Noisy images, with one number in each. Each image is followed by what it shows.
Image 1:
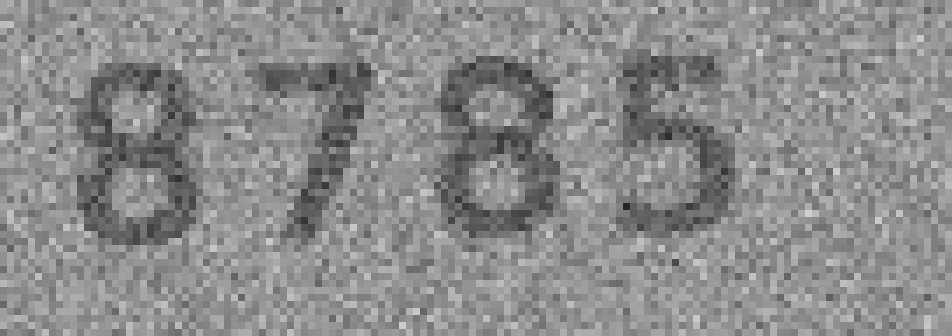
8785
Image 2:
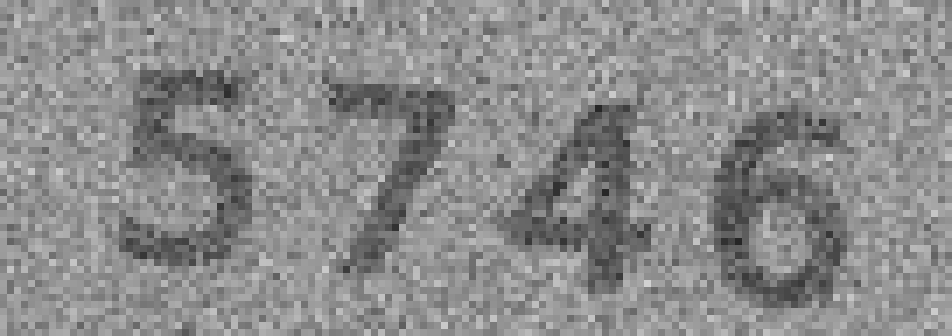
5746
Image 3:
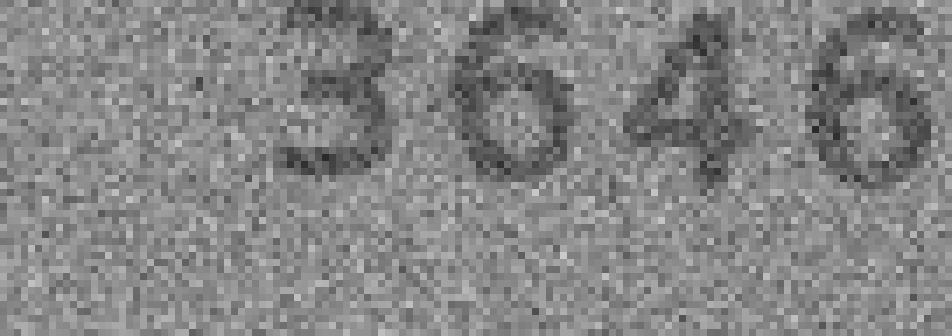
3646
